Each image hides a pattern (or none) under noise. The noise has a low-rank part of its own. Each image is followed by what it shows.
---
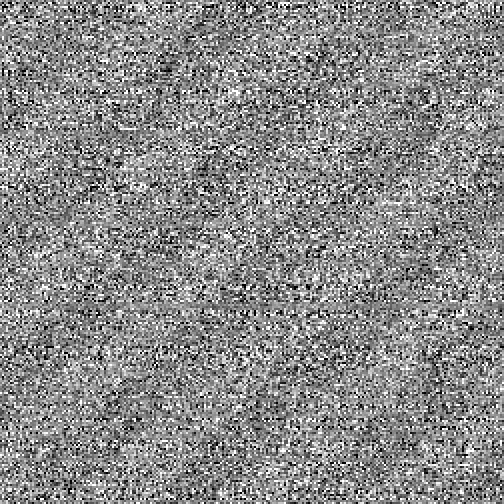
diagonal stripes
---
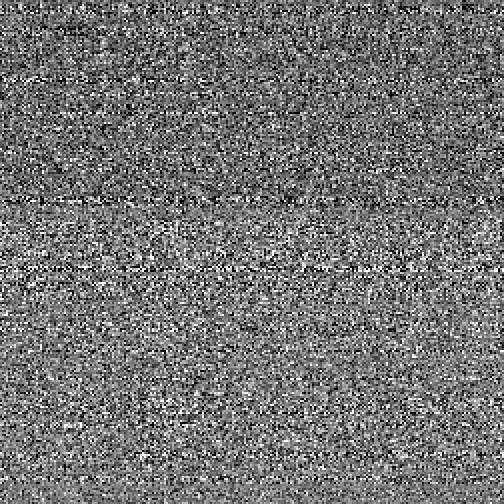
a sharp edge
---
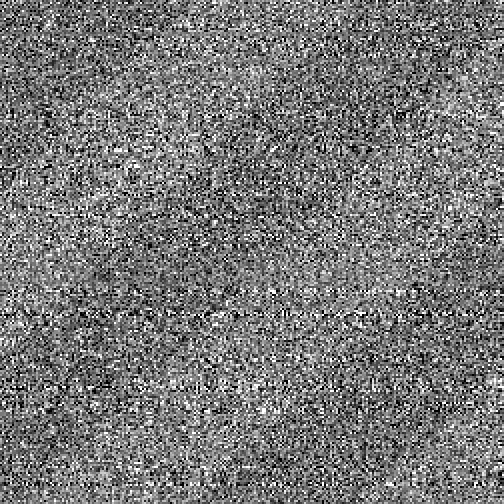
diagonal stripes
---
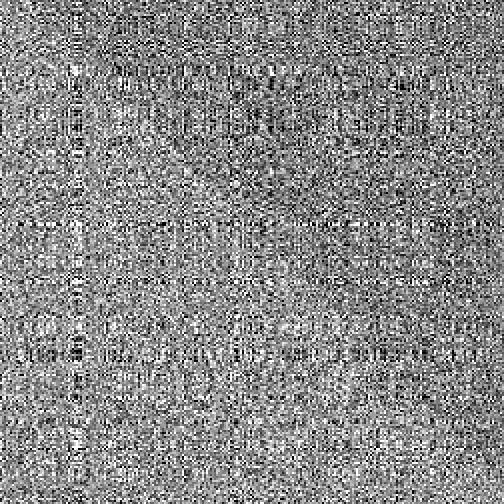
a sharp edge
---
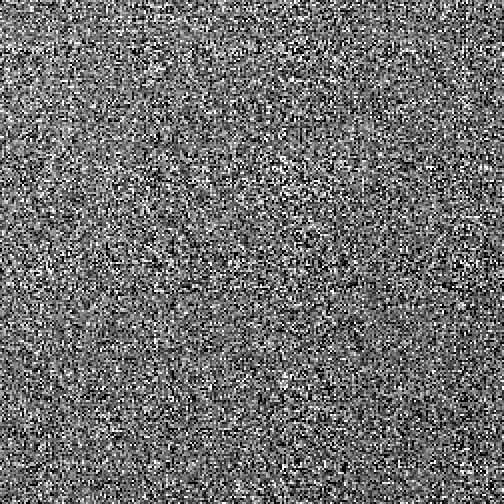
a smooth slope
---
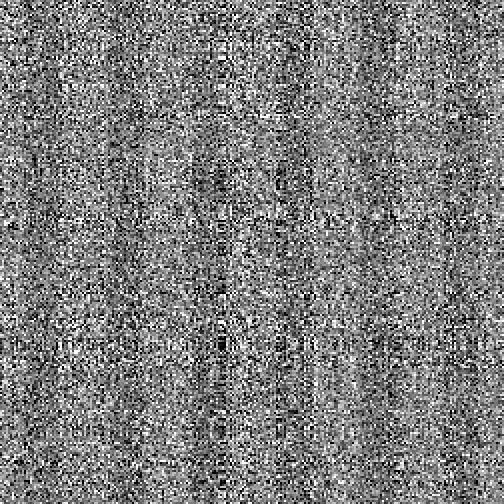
vertical stripes
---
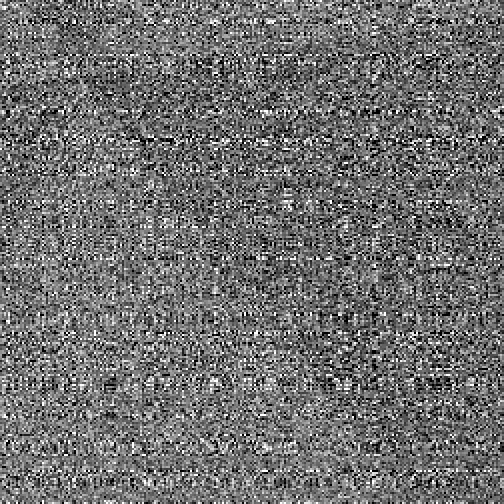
spokes from one point
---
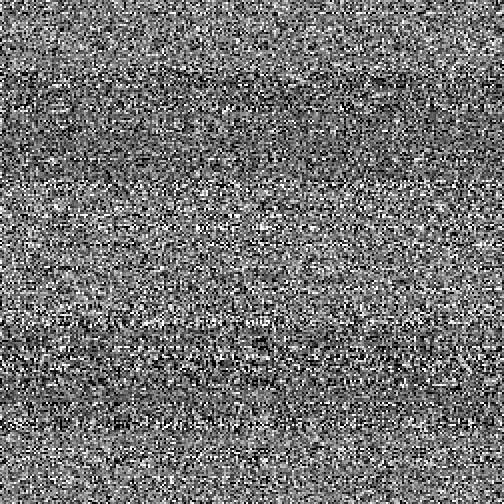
horizontal stripes
